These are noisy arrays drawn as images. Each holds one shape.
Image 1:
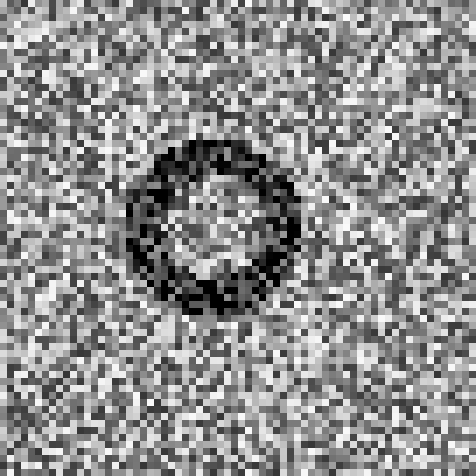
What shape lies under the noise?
ring
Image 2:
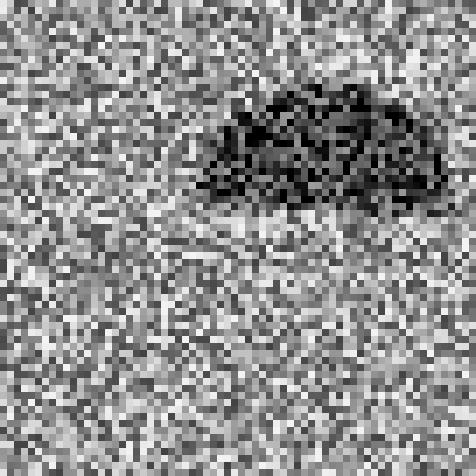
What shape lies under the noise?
half disc
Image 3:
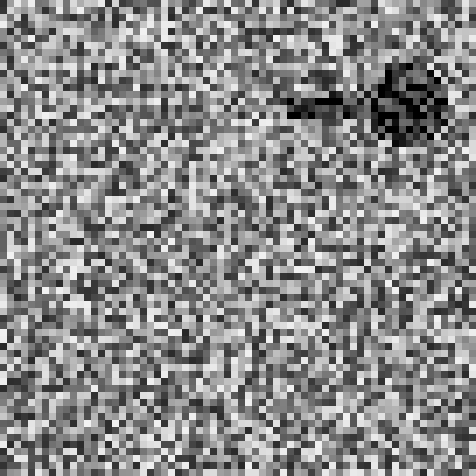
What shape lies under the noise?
lollipop
